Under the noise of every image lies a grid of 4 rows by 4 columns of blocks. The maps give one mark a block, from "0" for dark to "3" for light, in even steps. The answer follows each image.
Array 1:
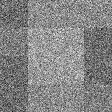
0 2 2 2
1 3 3 0
0 3 3 0
0 2 2 1
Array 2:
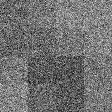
1 2 3 3
1 1 2 3
2 0 0 2
3 1 0 2
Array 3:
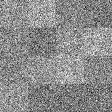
2 3 1 0
1 0 2 3
1 2 3 1
2 0 0 0
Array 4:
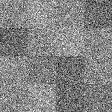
2 3 2 0
0 2 3 2
2 1 0 2
2 3 0 1
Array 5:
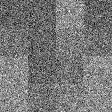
0 0 3 0
1 0 2 1
3 0 1 3
3 1 2 3
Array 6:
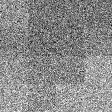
2 0 0 0
1 0 0 1
2 1 1 3
3 2 3 3
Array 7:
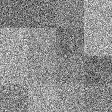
0 0 1 3
3 2 0 3
3 2 1 0
1 3 2 1
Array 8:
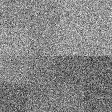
2 2 3 3
3 2 3 3
2 1 0 0
0 1 1 0
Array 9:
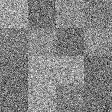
3 0 2 1
1 2 0 2
0 3 3 0
0 3 1 0
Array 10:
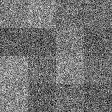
2 3 1 1
0 0 2 0
3 1 3 1
3 0 1 0
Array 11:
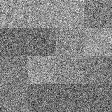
3 3 3 1
0 0 2 3
1 3 2 1
1 0 0 0
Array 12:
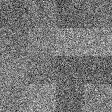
0 1 0 1
1 2 3 3
2 1 0 0
2 3 0 2
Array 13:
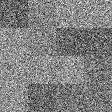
0 2 3 3
3 2 0 0
3 3 3 1
3 0 1 1
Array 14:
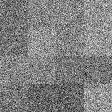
1 2 2 3
1 3 2 3
2 2 1 1
1 0 0 3
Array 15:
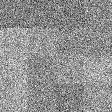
0 0 0 1
3 2 1 1
3 1 2 3
3 1 0 2
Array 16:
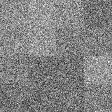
2 3 2 0
2 3 1 1
1 0 0 3
0 0 0 1
